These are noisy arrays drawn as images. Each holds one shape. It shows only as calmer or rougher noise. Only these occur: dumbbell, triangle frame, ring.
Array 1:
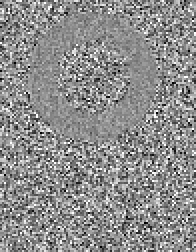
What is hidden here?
calm ring
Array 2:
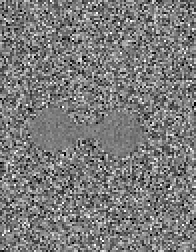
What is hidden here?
calm dumbbell
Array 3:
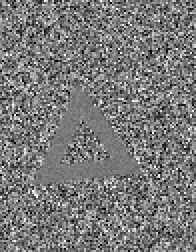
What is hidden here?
calm triangle frame
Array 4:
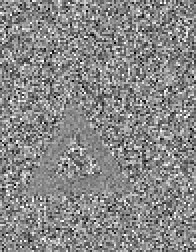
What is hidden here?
calm triangle frame
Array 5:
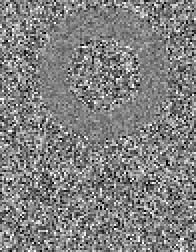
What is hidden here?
calm ring
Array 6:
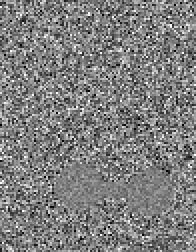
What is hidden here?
calm dumbbell
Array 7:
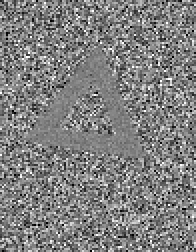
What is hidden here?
calm triangle frame
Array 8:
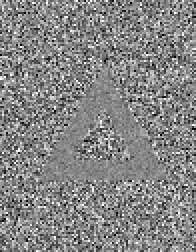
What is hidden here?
calm triangle frame
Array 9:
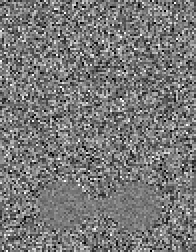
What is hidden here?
calm dumbbell
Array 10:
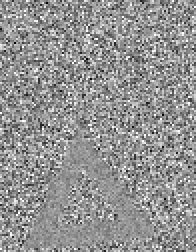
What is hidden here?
calm triangle frame
